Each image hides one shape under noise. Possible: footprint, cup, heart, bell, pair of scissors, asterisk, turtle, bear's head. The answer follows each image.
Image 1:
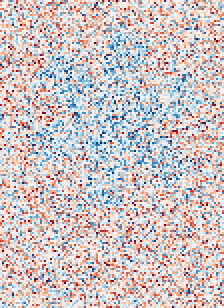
asterisk
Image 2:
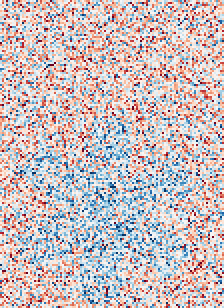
asterisk
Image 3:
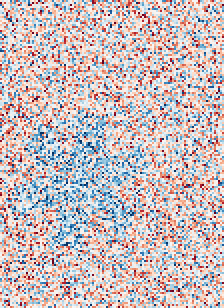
asterisk
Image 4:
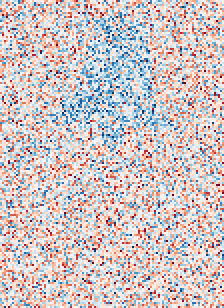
bell
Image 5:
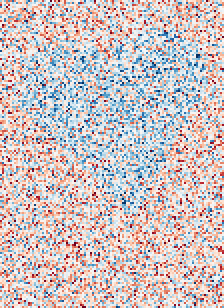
heart
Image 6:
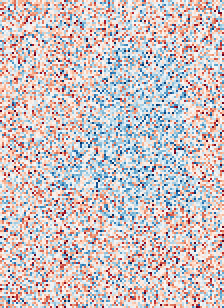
bell
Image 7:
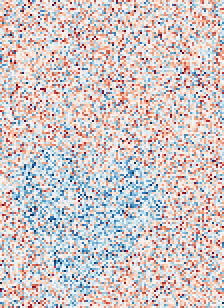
heart
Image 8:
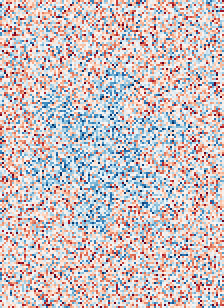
asterisk
